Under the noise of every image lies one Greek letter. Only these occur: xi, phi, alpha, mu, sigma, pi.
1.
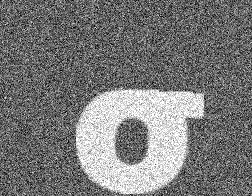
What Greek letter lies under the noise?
sigma
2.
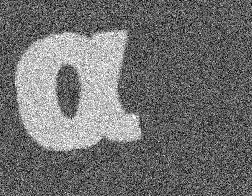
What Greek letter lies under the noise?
alpha
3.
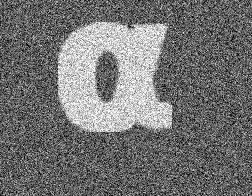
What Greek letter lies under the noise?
alpha
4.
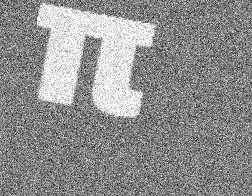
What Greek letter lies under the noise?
pi
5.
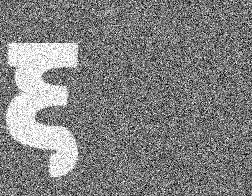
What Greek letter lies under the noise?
xi
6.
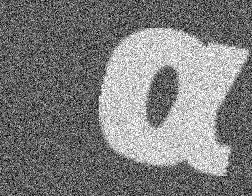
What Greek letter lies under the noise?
alpha
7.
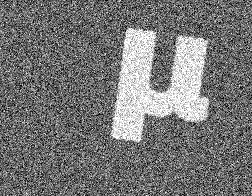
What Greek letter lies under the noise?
mu
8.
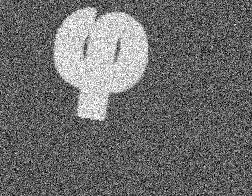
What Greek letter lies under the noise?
phi
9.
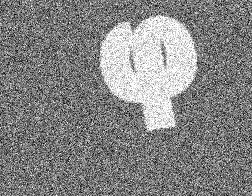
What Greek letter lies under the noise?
phi
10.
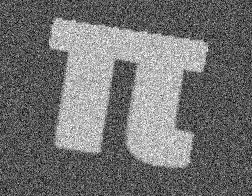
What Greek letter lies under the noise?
pi
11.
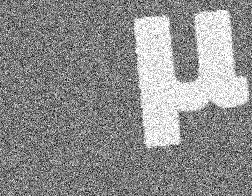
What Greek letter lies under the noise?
mu
